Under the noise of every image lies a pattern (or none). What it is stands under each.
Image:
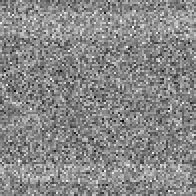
bands of rows
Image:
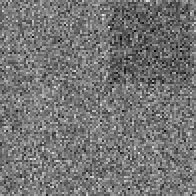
one block
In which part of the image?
top right
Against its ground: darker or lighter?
darker
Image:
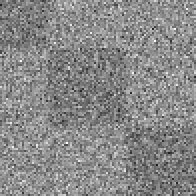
blocks along the diagonal
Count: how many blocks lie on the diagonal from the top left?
3
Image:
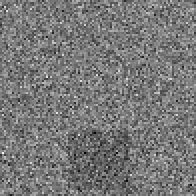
one block
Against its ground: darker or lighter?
darker
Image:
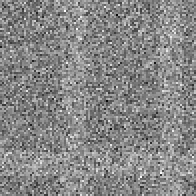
bands of rows crossing bands of columns
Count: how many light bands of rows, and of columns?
1 and 2
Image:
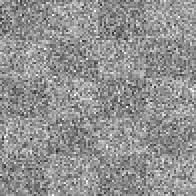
a checkerboard
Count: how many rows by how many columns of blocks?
5 by 4
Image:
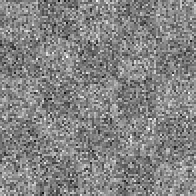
a checkerboard
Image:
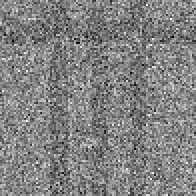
bands of rows crossing bands of columns
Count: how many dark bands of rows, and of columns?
1 and 3
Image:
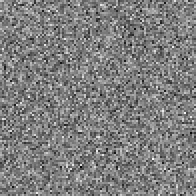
only noise
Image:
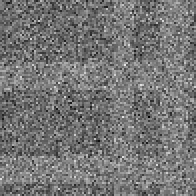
bands of rows crossing bands of columns
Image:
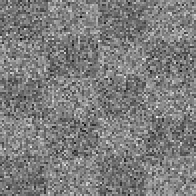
a checkerboard
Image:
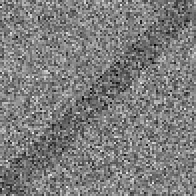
a diagonal band
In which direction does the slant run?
bottom left to top right
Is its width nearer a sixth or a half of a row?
a sixth
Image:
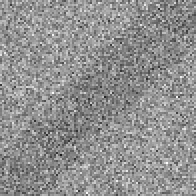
a diagonal band
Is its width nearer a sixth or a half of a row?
a half
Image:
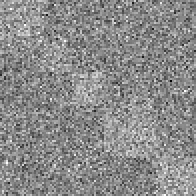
blocks along the diagonal
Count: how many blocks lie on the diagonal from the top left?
5
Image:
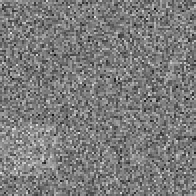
one block
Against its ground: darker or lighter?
lighter
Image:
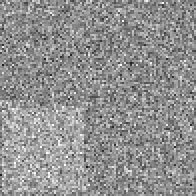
one block
